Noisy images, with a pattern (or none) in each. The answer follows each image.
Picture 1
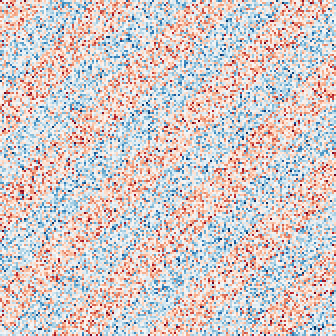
diagonal stripes
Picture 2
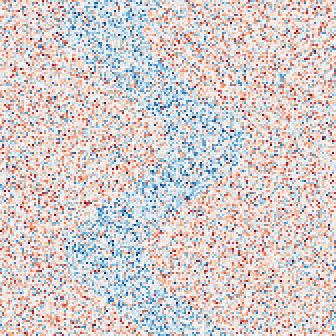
a wavy band
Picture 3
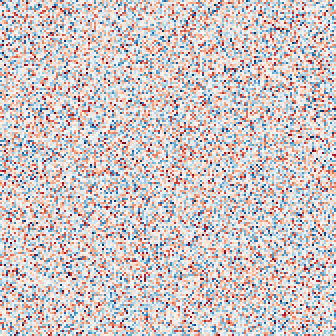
only noise
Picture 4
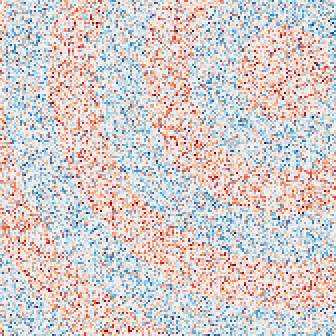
rings round one point
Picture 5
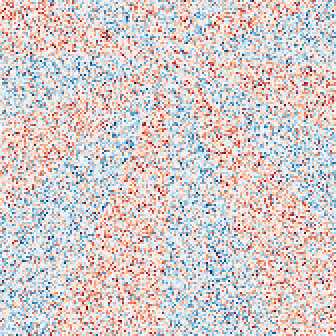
spokes from one point
